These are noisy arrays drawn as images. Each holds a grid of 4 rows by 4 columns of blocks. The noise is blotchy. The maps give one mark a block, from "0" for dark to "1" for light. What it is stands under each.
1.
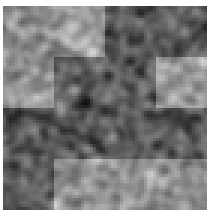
1 1 0 0
1 0 0 1
0 0 0 0
0 1 1 1
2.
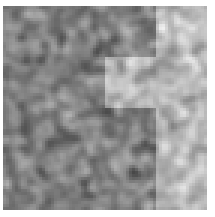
0 0 0 1
0 0 1 1
0 0 0 1
0 0 0 1
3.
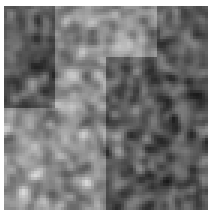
0 1 1 0
0 1 0 0
1 1 0 0
1 1 0 0
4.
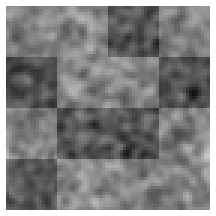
1 1 0 1
0 1 1 0
1 0 0 1
0 1 1 1
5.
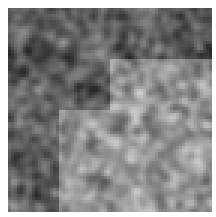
0 0 0 0
0 0 1 1
0 1 1 1
0 1 1 1
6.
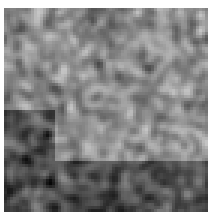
1 1 1 1
1 1 1 1
0 1 1 1
0 0 0 0
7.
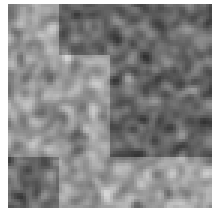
1 0 0 0
1 1 0 0
1 1 0 0
0 1 1 1
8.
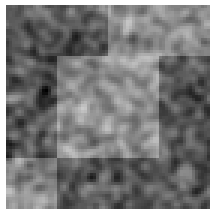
0 0 1 1
0 1 1 0
0 1 1 0
1 0 0 0
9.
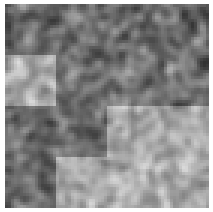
0 0 0 0
1 0 0 0
0 0 1 1
0 1 1 1
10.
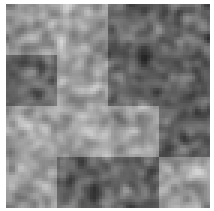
1 1 0 0
0 1 0 0
1 1 1 0
1 0 0 1
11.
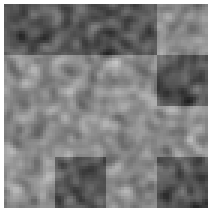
0 0 0 1
1 1 1 0
1 1 1 1
1 0 1 0
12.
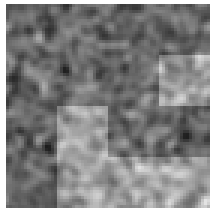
0 0 0 0
0 0 0 1
0 1 0 0
0 1 1 1
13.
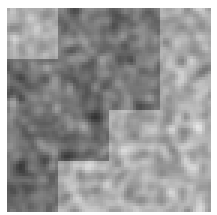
1 0 0 1
0 0 0 1
0 0 1 1
0 1 1 1
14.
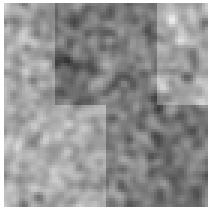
1 0 0 1
1 0 0 1
1 1 0 0
1 1 0 0
